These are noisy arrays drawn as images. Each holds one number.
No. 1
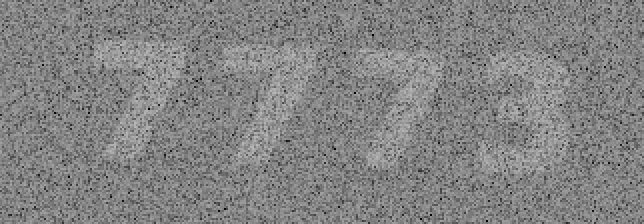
7773
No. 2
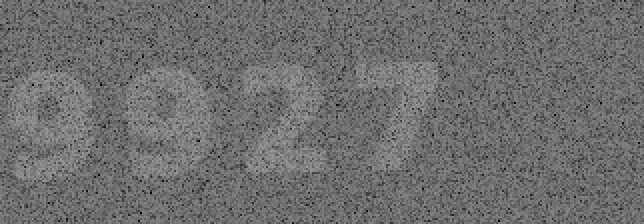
9927
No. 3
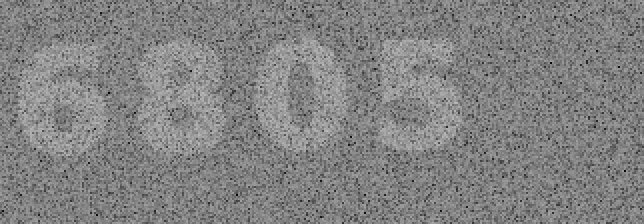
6805
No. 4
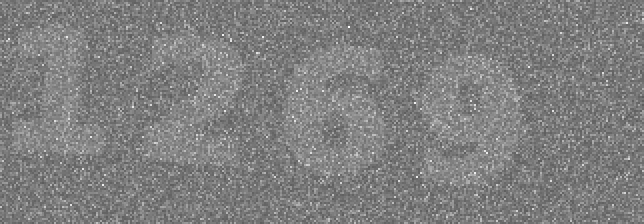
1269
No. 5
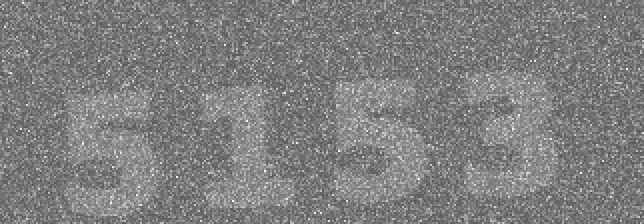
5153
